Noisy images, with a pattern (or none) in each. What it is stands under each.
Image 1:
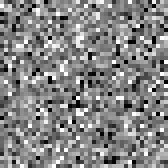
only noise
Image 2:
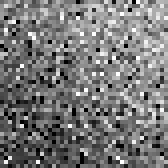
a smooth slope
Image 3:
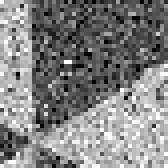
spokes from one point
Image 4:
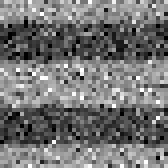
horizontal stripes
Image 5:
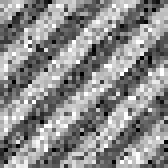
diagonal stripes
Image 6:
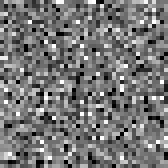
only noise
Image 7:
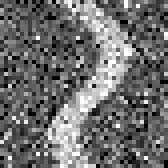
a wavy band
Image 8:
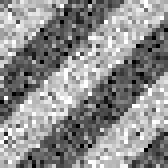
diagonal stripes
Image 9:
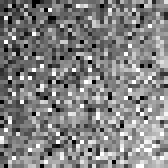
a smooth slope
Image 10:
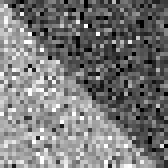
a sharp edge
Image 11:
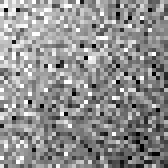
a smooth slope
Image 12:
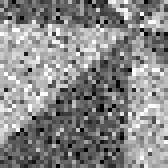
spokes from one point
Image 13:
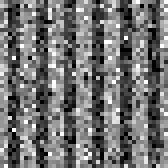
vertical stripes
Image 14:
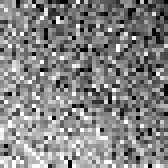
a smooth slope
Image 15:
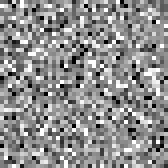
only noise
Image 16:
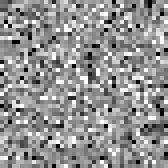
only noise
